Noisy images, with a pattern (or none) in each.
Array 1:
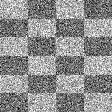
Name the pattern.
a checkerboard
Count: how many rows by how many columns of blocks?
6 by 4
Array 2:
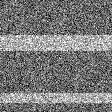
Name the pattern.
bands of rows
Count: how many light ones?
2
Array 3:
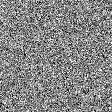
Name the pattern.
only noise
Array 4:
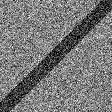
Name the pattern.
a diagonal band
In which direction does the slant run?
bottom left to top right
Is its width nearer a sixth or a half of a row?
a sixth
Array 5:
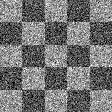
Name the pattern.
a checkerboard
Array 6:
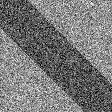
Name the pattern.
a diagonal band
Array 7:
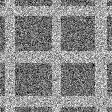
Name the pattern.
bands of rows crossing bands of columns
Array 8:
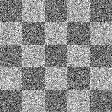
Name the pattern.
a checkerboard
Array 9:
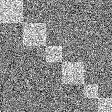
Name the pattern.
blocks along the diagonal
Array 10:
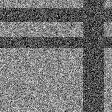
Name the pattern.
bands of rows crossing bands of columns
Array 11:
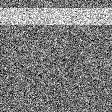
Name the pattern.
one band of rows
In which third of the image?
top
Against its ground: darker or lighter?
lighter
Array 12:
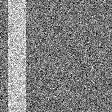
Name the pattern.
one band of columns
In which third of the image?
left
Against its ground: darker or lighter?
lighter
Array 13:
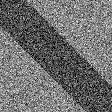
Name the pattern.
a diagonal band
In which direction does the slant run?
top left to bottom right
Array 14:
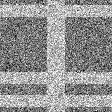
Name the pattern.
bands of rows crossing bands of columns
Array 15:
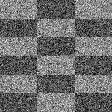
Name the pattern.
a checkerboard
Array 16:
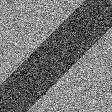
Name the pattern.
a diagonal band
